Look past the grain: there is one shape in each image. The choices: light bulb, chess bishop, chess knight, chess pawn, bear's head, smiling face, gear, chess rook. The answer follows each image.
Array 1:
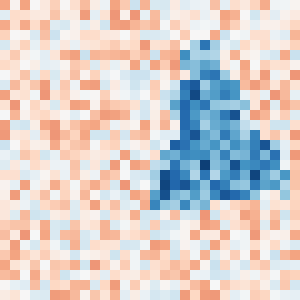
chess pawn
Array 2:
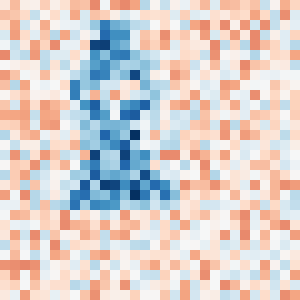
chess bishop
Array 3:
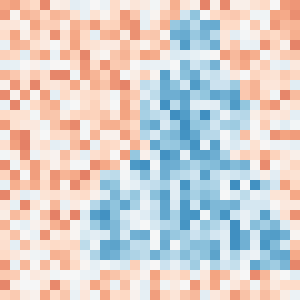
chess pawn
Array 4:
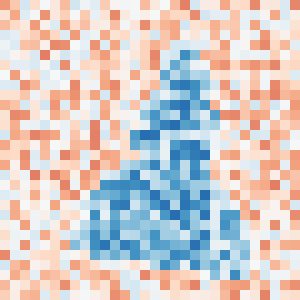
chess pawn
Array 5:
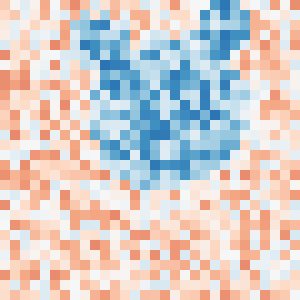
bear's head
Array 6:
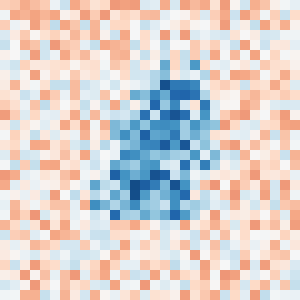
chess knight
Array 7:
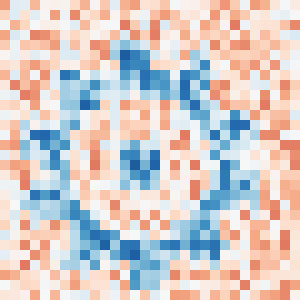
gear
